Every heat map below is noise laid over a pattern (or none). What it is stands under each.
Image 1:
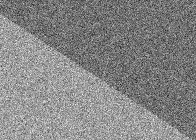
a sharp edge
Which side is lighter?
bottom left
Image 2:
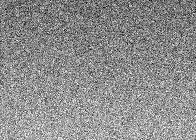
a smooth slope
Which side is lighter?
bottom
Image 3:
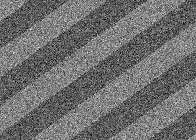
diagonal stripes
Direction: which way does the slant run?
bottom left to top right
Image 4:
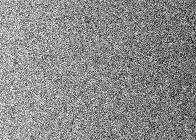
a smooth slope
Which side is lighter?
left
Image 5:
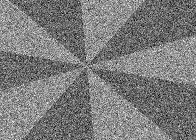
spokes from one point
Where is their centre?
centre
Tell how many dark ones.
5
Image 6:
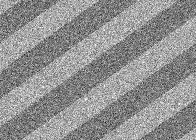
diagonal stripes
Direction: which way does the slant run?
bottom left to top right
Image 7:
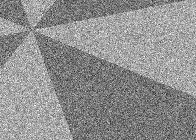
spokes from one point
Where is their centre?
top left
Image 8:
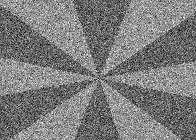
spokes from one point
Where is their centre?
centre
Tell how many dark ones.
6
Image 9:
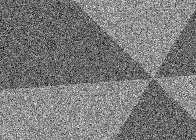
spokes from one point
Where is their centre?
middle right
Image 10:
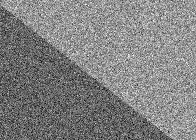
a sharp edge
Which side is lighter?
top right
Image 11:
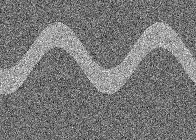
a wavy band
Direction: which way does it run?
left to right
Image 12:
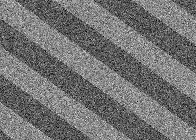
diagonal stripes
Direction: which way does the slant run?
top left to bottom right
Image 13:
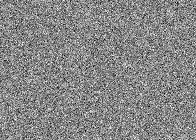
only noise
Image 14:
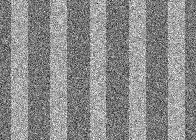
vertical stripes
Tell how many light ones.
5
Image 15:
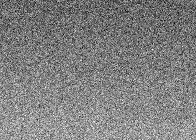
a smooth slope
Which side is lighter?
bottom
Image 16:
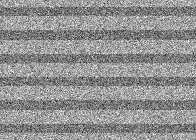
horizontal stripes
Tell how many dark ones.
6
